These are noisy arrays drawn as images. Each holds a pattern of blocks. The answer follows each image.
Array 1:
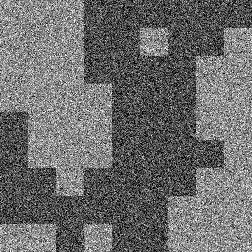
no symmetry
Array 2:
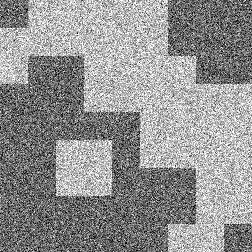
mirrored about the diagonal from the bottom left
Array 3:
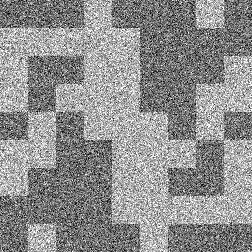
the same after a half turn
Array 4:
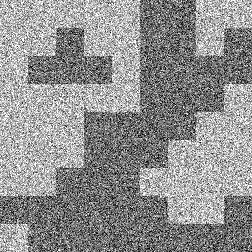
no symmetry
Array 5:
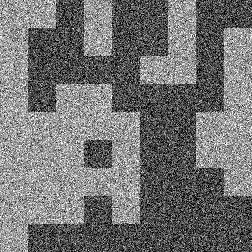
no symmetry
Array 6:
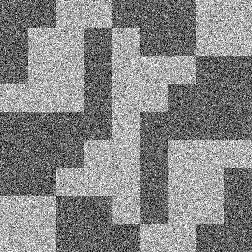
the same after a half turn
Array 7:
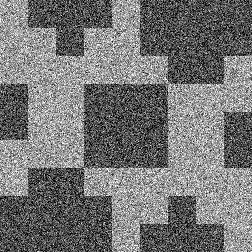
the same after a half turn
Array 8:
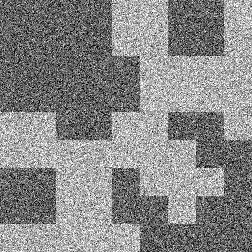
mirrored about the diagonal from the top left
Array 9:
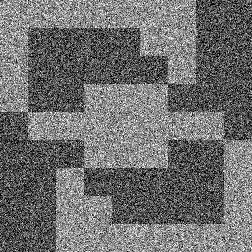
the same after a half turn
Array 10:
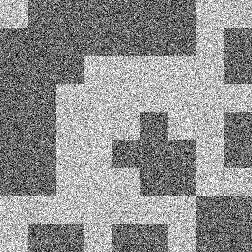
mirrored about the diagonal from the top left
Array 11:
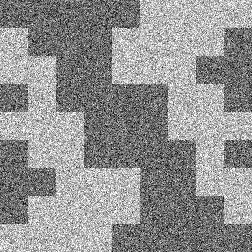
the same after a half turn
